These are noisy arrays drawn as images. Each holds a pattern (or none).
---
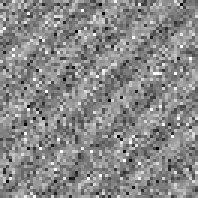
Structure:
diagonal stripes
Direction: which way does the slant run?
bottom left to top right
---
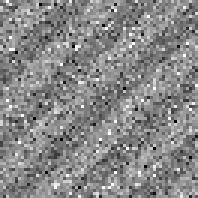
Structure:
diagonal stripes
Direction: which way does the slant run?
bottom left to top right
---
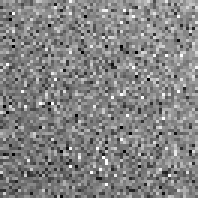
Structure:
a smooth slope
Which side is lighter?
top right
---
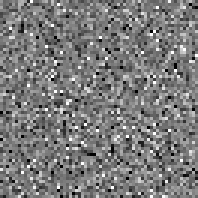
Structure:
only noise
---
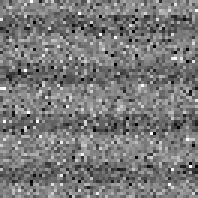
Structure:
horizontal stripes
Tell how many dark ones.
4
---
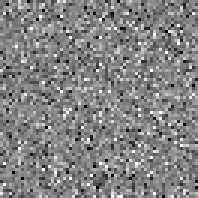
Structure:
only noise
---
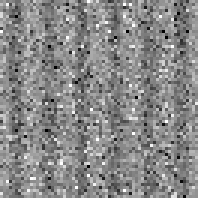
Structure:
vertical stripes
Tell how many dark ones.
6
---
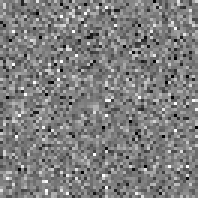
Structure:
only noise
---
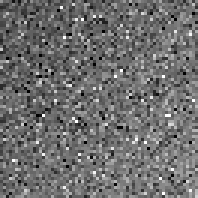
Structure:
a smooth slope
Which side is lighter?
bottom right
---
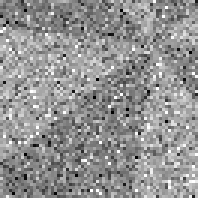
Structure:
spokes from one point
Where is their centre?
top right
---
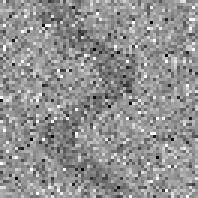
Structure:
a wavy band
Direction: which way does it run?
top to bottom
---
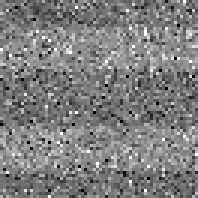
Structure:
horizontal stripes
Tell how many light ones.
2
